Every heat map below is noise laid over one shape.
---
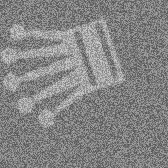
chess queen
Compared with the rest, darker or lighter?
lighter
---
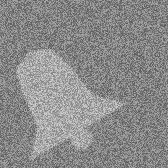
bell
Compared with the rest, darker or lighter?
lighter
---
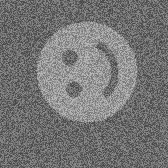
smiling face
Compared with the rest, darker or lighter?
lighter
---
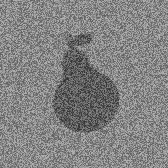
pear
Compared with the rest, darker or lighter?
darker
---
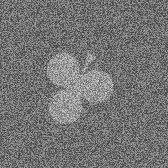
club
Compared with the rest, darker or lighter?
lighter
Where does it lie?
centre
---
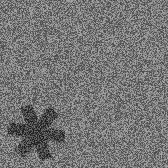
asterisk
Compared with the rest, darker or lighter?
darker
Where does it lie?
bottom left
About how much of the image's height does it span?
a third
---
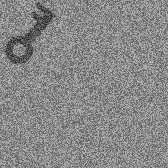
key
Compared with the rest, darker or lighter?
darker
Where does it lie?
top left
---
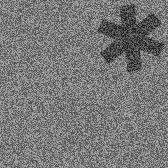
asterisk
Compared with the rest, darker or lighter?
darker
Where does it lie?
top right
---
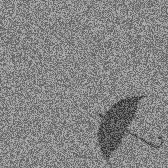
umbrella
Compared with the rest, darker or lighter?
darker
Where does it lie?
bottom right
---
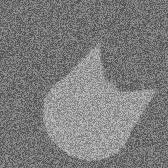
cat's head
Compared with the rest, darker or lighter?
lighter
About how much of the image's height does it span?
two thirds
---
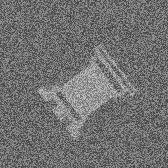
chess rook
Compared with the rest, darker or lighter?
lighter
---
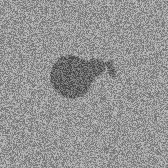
pear
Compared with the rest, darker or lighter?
darker
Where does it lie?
centre
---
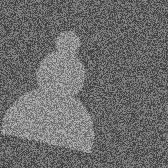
chess pawn
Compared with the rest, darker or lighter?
lighter
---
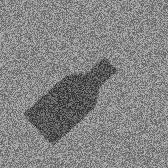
bottle
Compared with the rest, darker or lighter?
darker
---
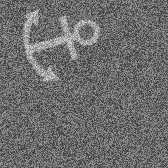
anchor
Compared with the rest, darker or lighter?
lighter
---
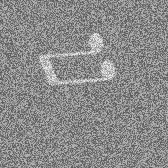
pair of musical notes
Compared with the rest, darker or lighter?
lighter
